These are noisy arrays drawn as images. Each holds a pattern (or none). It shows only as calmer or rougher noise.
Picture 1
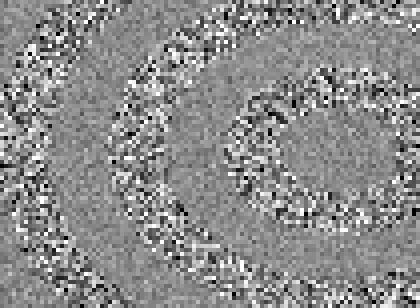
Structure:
rings round one point
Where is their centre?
middle right
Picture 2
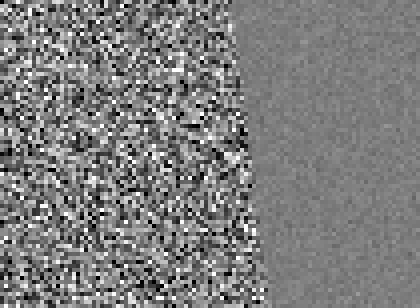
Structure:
a sharp edge
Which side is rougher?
left
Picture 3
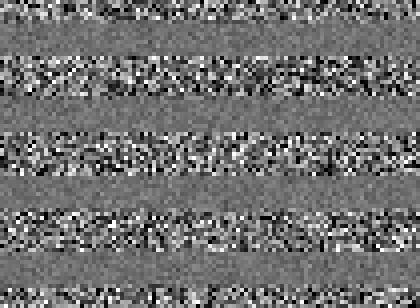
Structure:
horizontal stripes
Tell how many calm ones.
4
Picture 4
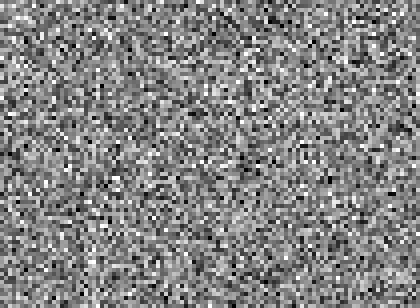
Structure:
only noise
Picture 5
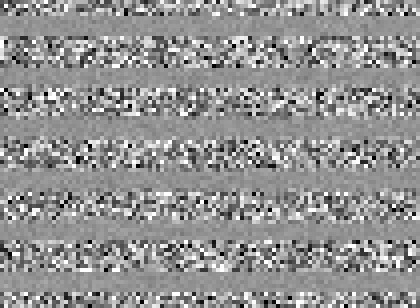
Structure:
horizontal stripes
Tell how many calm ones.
6
